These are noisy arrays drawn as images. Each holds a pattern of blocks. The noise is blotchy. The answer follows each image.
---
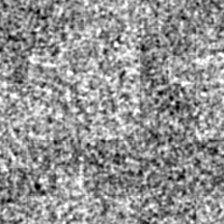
mirrored about the diagonal from the top left
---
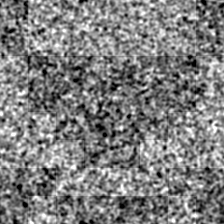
left and right mirror each other
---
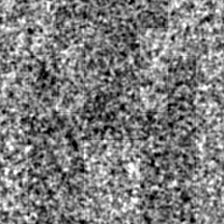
left and right mirror each other
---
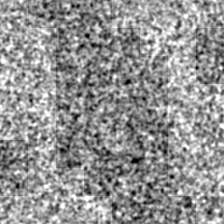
the same after a half turn
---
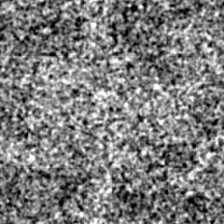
top and bottom mirror each other
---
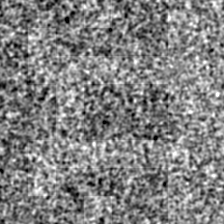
top and bottom mirror each other
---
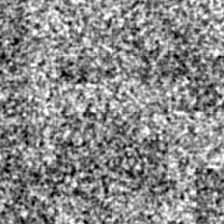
no symmetry
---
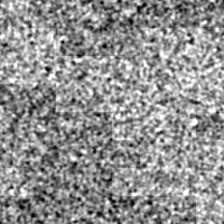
no symmetry
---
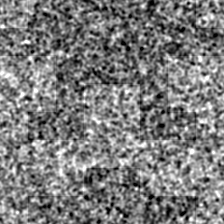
left and right mirror each other
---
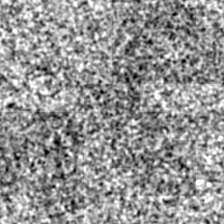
mirrored about the diagonal from the top left
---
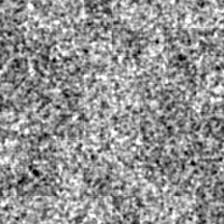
the same after a half turn
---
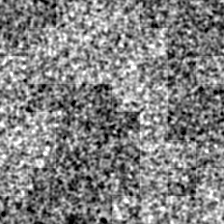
no symmetry
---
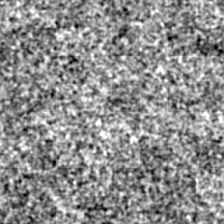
mirrored about the diagonal from the bottom left
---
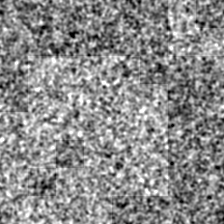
mirrored about the diagonal from the bottom left
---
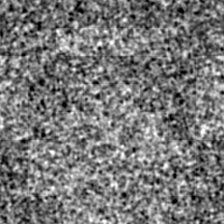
left and right mirror each other
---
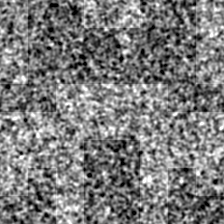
left and right mirror each other
